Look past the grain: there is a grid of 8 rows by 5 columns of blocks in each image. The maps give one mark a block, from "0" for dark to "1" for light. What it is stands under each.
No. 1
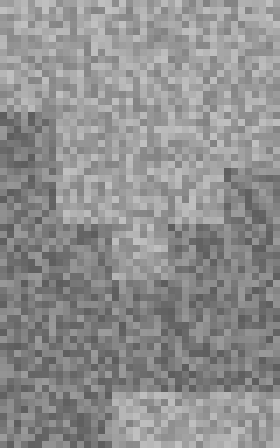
1 1 1 1 1
1 1 1 1 1
0 1 1 1 1
0 1 1 1 0
0 0 1 0 0
0 0 0 0 0
0 0 0 0 0
0 0 1 1 1
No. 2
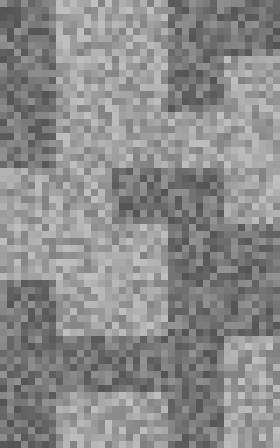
0 1 1 0 0
0 1 1 0 1
0 1 1 1 1
1 1 0 0 1
1 1 1 0 0
0 1 1 0 0
0 0 0 0 1
0 1 1 0 1
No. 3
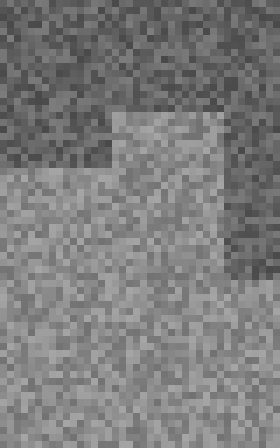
0 0 0 0 0
0 0 0 0 0
0 0 1 1 0
1 1 1 1 0
1 1 1 1 0
1 1 1 1 1
1 1 1 1 1
1 1 1 1 1
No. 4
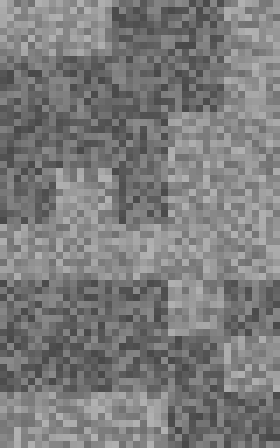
1 1 0 0 1
0 0 0 0 1
0 0 0 1 1
0 1 0 1 1
1 1 1 1 1
0 0 0 1 0
0 0 0 0 1
1 1 1 0 0
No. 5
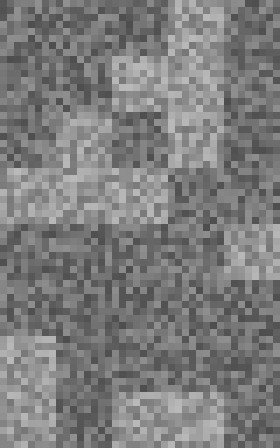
0 0 0 1 0
0 0 1 1 0
0 1 0 1 0
1 1 1 0 0
0 0 0 0 1
0 0 0 0 0
1 0 0 0 0
1 0 1 1 0
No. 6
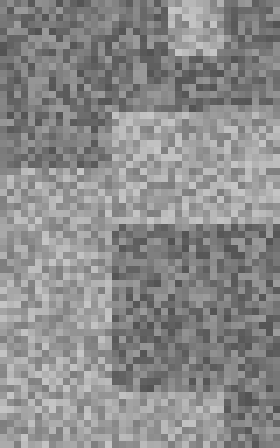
0 0 0 1 0
0 0 0 0 0
0 0 1 1 1
1 1 1 1 1
1 1 0 0 0
1 1 0 0 0
1 1 0 0 0
1 1 1 1 0
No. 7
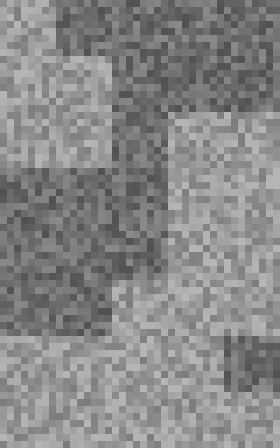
1 0 0 0 0
1 1 0 0 0
1 1 0 1 1
0 0 0 1 1
0 0 0 1 1
0 0 1 1 1
1 1 1 1 0
1 1 1 1 1
